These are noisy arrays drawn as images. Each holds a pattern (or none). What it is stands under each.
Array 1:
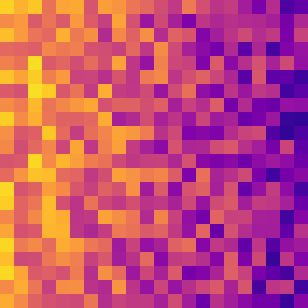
a smooth slope
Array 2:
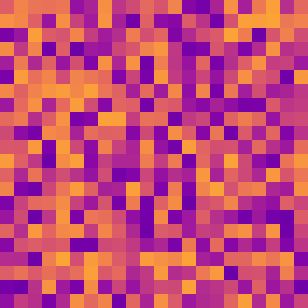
only noise
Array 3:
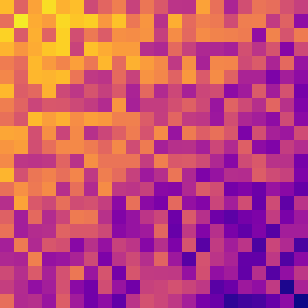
a smooth slope
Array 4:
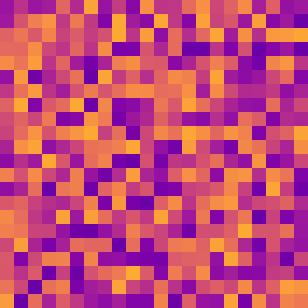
only noise
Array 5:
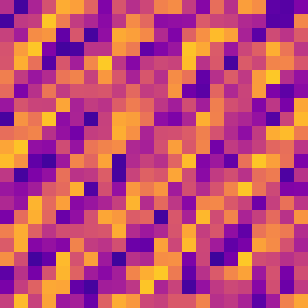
diagonal stripes
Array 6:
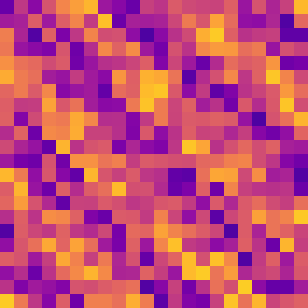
diagonal stripes
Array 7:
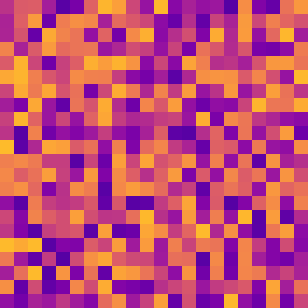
only noise
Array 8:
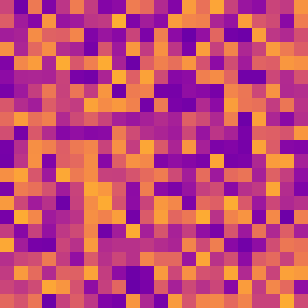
only noise
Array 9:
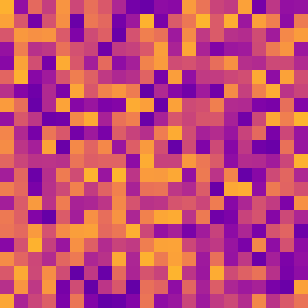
only noise
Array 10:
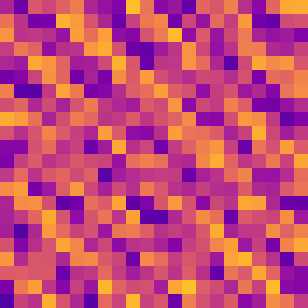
diagonal stripes
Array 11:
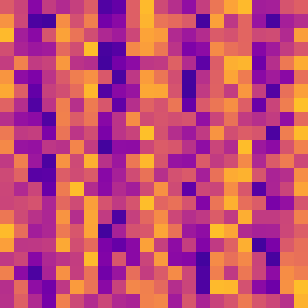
vertical stripes
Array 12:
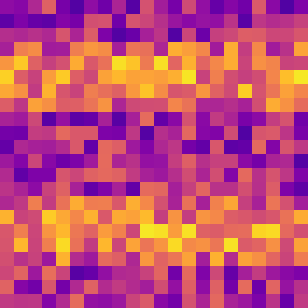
horizontal stripes
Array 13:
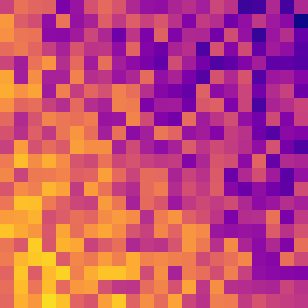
a smooth slope
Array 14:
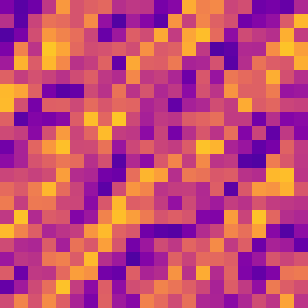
diagonal stripes
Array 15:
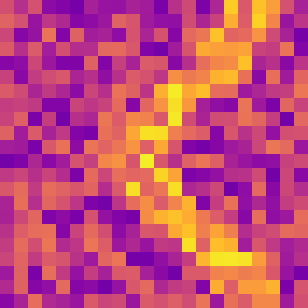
a wavy band
